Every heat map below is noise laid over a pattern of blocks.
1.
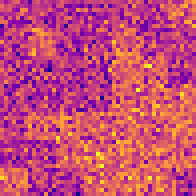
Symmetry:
mirrored about the diagonal from the top left
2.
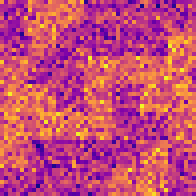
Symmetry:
the same after a half turn
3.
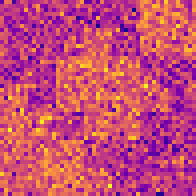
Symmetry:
mirrored about the diagonal from the bottom left
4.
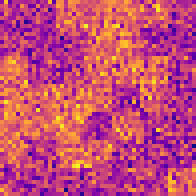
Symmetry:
mirrored about the diagonal from the top left
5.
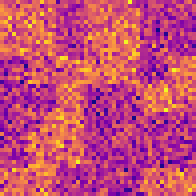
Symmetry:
no symmetry
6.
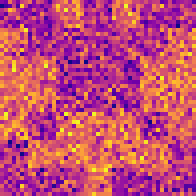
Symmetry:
left and right mirror each other
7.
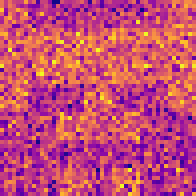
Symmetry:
left and right mirror each other
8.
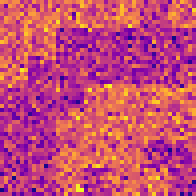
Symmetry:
no symmetry
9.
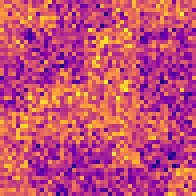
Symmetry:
mirrored about the diagonal from the top left
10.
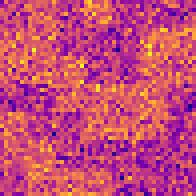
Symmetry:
no symmetry
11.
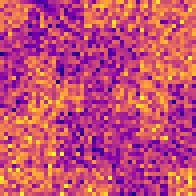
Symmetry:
the same after a half turn
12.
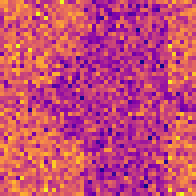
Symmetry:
top and bottom mirror each other
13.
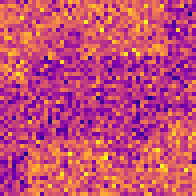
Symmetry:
the same after a half turn
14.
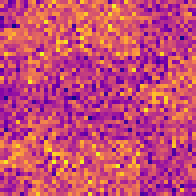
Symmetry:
top and bottom mirror each other
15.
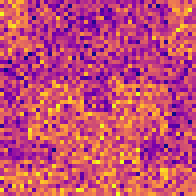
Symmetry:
left and right mirror each other
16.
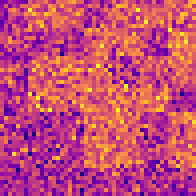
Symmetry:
mirrored about the diagonal from the bottom left
